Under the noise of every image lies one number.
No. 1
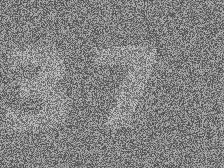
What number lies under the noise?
37
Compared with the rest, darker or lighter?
lighter
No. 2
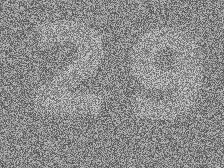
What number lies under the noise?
29
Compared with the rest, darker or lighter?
lighter
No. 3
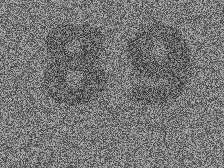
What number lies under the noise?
89
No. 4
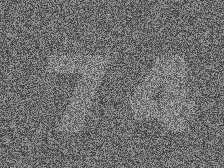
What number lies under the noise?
74
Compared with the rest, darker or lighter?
lighter
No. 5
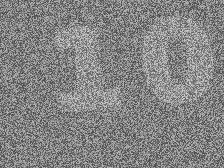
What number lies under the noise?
10
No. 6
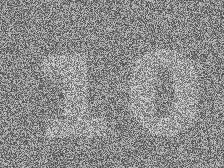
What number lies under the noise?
10
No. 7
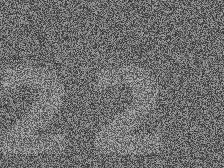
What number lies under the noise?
22
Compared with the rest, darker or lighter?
lighter
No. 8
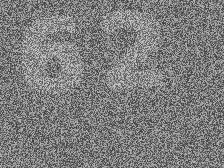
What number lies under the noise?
62
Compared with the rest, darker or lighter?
lighter
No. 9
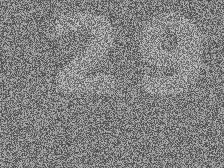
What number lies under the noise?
29
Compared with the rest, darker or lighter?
lighter
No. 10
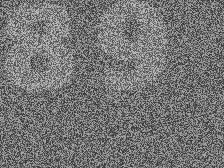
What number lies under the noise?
89
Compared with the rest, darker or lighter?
lighter
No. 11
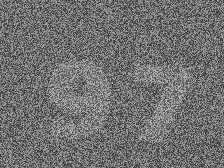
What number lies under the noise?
97
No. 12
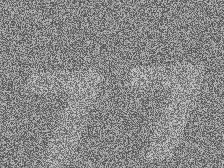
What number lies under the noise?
77
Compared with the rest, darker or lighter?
lighter
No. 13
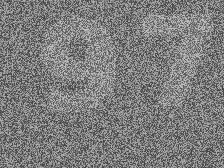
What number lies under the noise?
97
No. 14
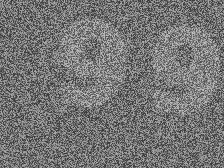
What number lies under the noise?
99
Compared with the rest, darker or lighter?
lighter
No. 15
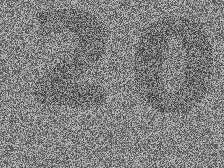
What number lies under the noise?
20
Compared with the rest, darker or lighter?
darker
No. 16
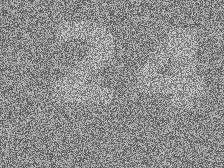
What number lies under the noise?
24
